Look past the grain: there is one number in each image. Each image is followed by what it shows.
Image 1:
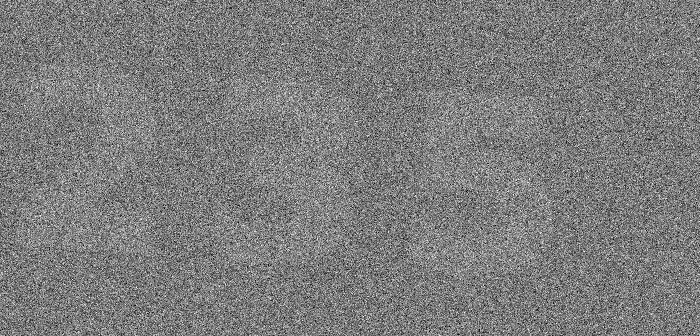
235
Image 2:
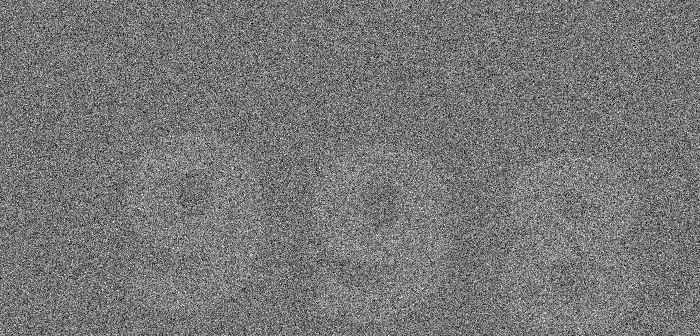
998
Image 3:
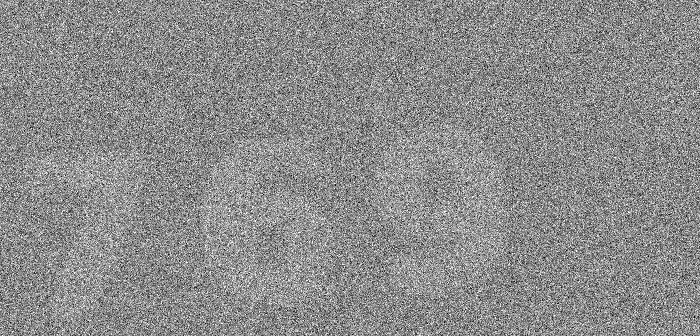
769
